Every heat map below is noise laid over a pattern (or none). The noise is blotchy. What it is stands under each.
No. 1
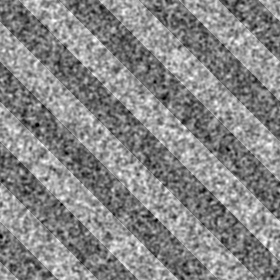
diagonal stripes
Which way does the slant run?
top left to bottom right
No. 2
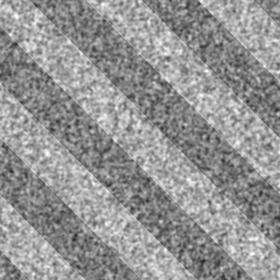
diagonal stripes
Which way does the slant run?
top left to bottom right
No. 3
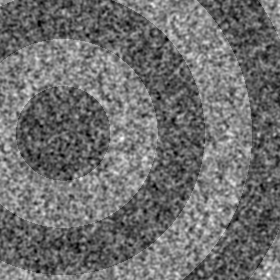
rings round one point
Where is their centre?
middle left
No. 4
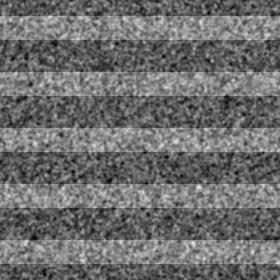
horizontal stripes
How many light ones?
5
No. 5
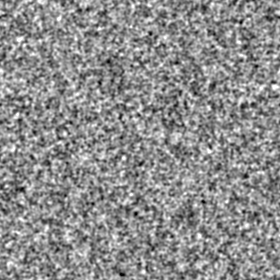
only noise
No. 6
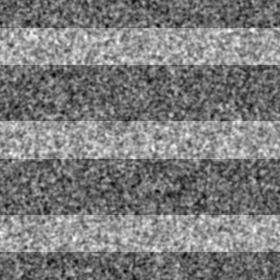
horizontal stripes
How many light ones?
3
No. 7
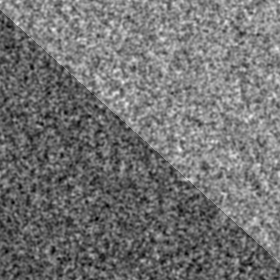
a sharp edge
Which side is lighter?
top right
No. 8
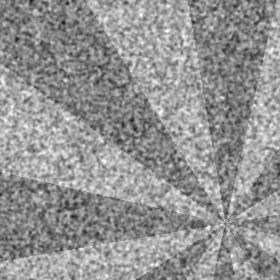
spokes from one point
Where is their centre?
bottom right
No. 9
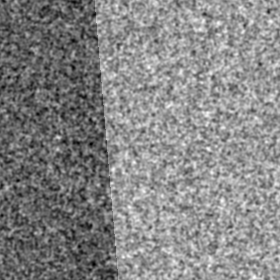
a sharp edge
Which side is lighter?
right
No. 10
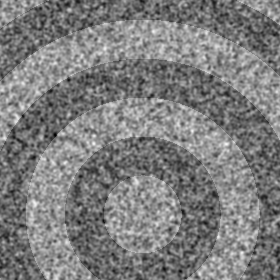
rings round one point
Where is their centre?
bottom middle
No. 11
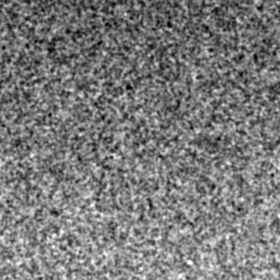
a smooth slope
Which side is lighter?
bottom
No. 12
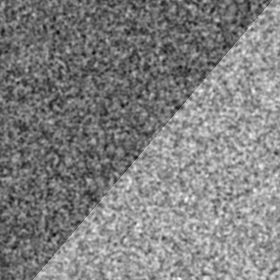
a sharp edge
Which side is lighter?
bottom right
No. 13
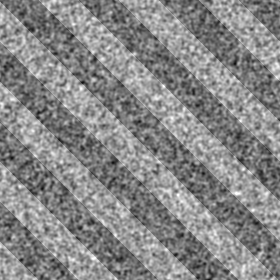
diagonal stripes
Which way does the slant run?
top left to bottom right
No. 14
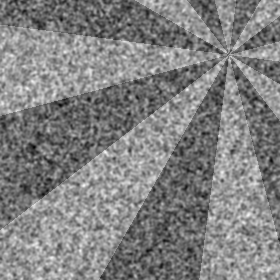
spokes from one point
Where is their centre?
top right
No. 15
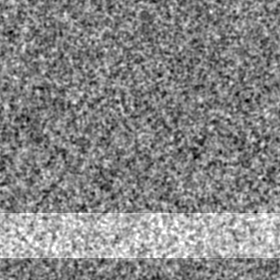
one horizontal stripe
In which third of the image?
bottom
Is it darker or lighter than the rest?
lighter
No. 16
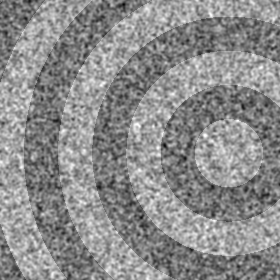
rings round one point
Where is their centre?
middle right
